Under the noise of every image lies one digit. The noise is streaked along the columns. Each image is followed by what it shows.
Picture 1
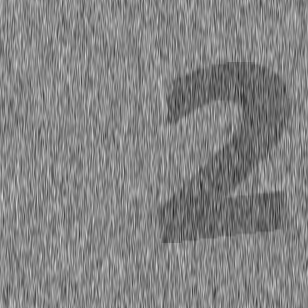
2
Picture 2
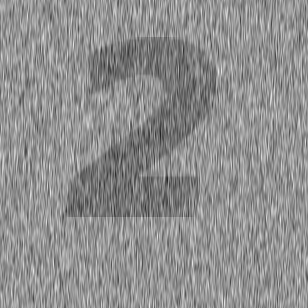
2
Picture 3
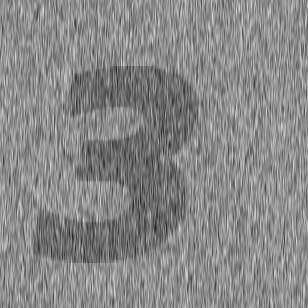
3
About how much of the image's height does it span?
two thirds
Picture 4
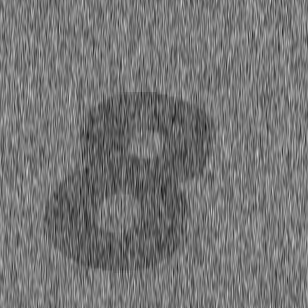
8
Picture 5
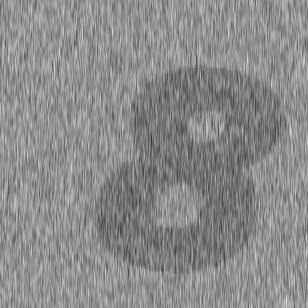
8
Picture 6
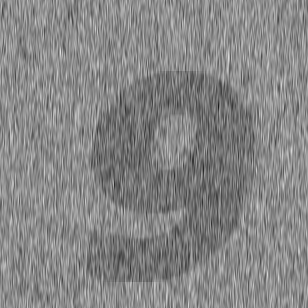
9
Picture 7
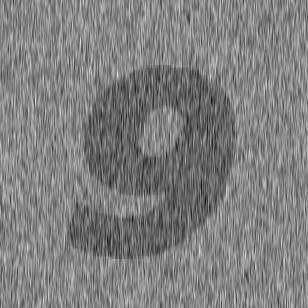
9
